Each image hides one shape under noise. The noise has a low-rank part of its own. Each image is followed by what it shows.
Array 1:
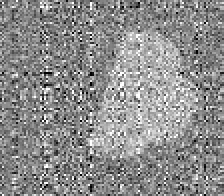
light cloud
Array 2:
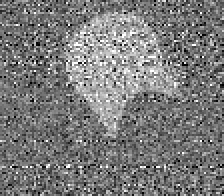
light cat's head
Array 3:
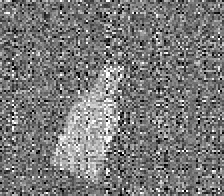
light bottle
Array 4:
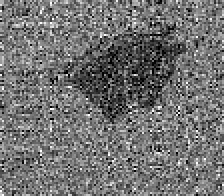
dark chess knight
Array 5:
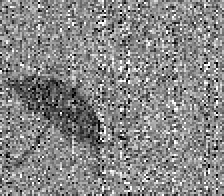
dark umbrella
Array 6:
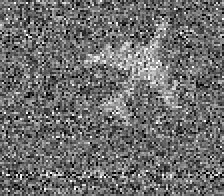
light airplane
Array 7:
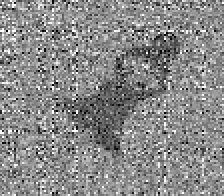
dark chess bishop
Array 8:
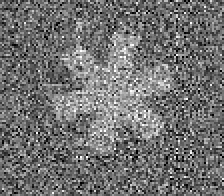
light asterisk
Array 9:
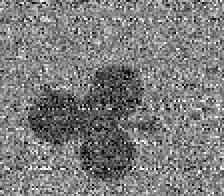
dark club
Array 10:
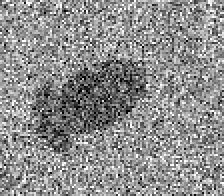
dark footprint
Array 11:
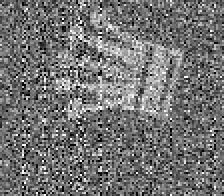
light chess queen
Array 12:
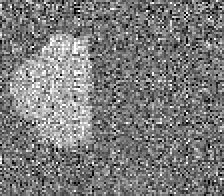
light cloud
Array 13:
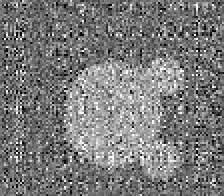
light bear's head
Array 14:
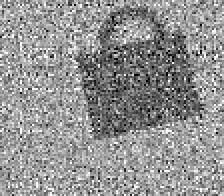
dark cup
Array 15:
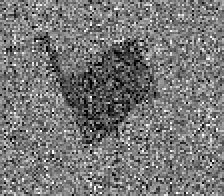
dark flag
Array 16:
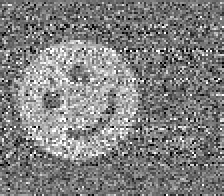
light smiling face
